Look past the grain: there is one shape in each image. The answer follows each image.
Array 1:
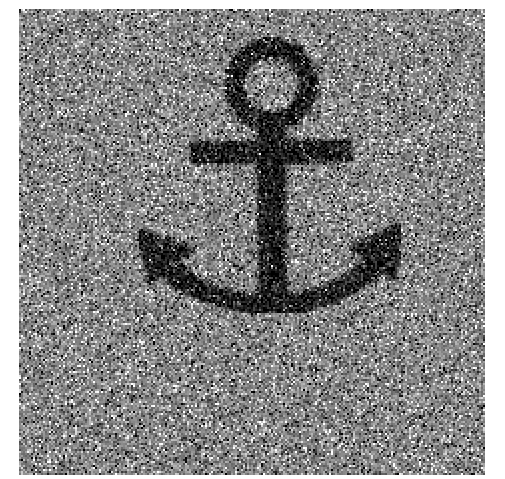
anchor
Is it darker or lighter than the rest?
darker
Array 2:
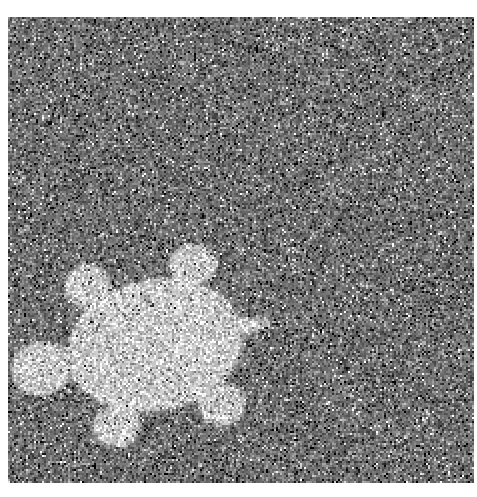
turtle
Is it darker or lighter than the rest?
lighter
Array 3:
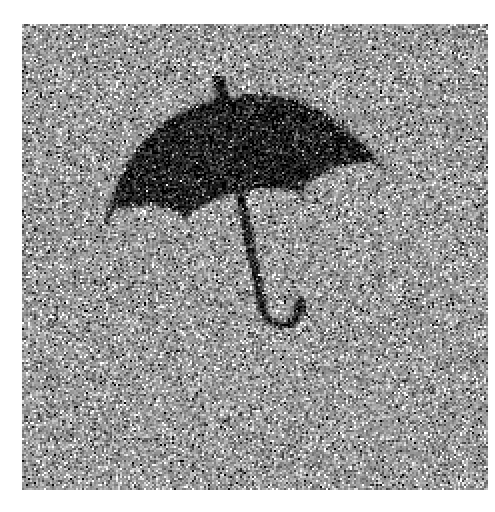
umbrella
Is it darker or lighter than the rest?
darker
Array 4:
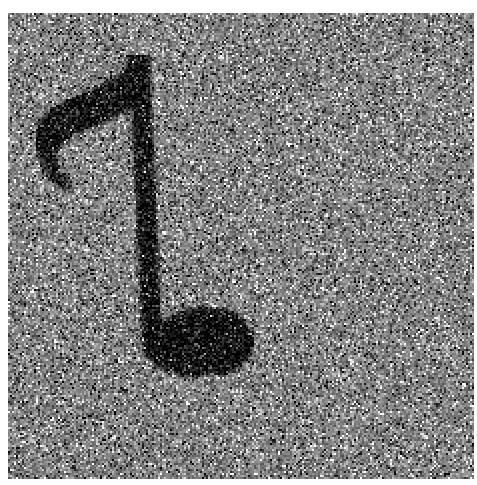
musical note
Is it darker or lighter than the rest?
darker
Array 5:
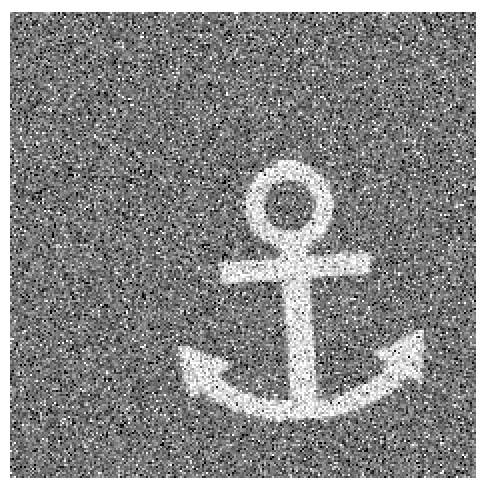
anchor
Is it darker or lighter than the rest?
lighter
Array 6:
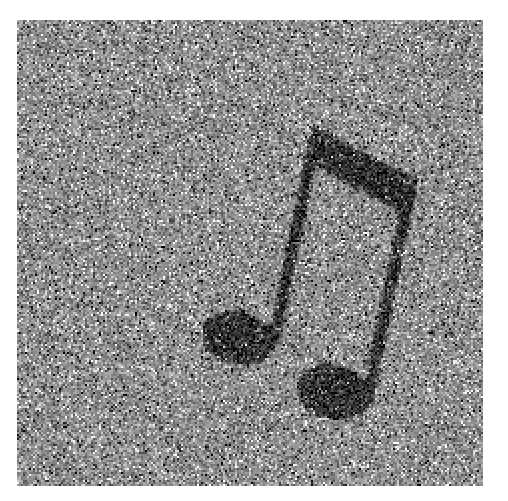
pair of musical notes
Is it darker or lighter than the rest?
darker
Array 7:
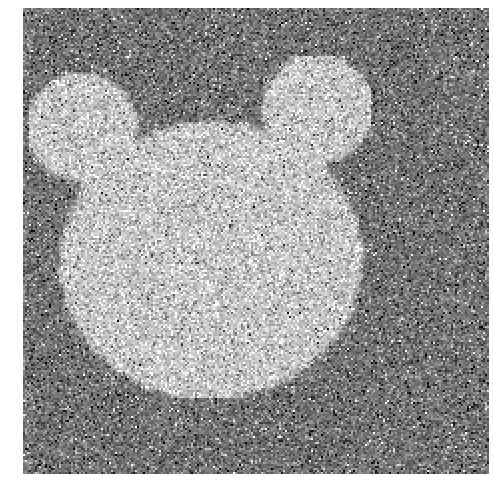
bear's head
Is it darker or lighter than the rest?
lighter
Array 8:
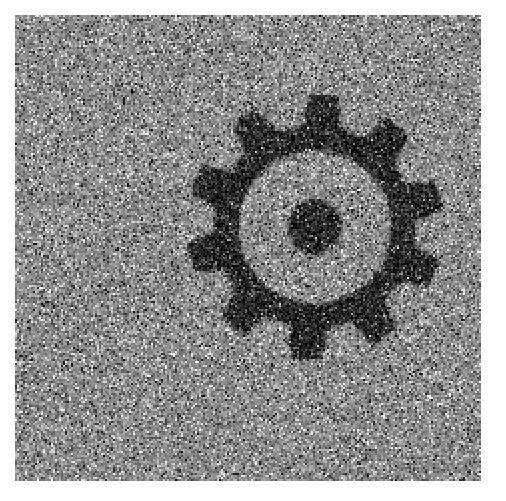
gear
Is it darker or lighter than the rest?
darker
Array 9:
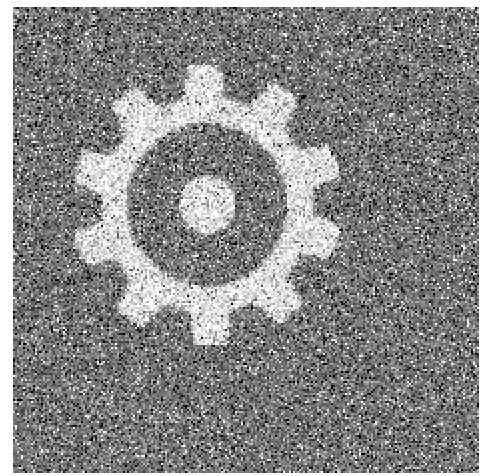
gear
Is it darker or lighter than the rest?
lighter
